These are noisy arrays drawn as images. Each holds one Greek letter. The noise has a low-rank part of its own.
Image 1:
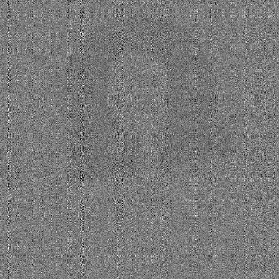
omega
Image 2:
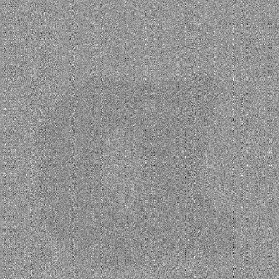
alpha
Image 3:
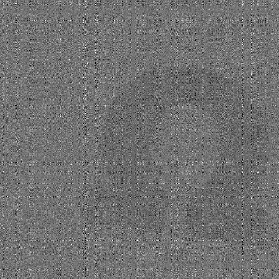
omega
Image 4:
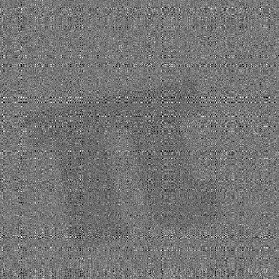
pi
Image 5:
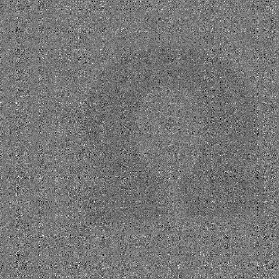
omega
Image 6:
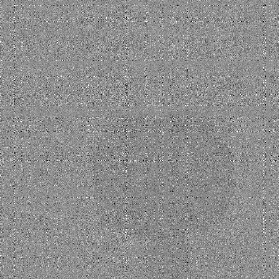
phi
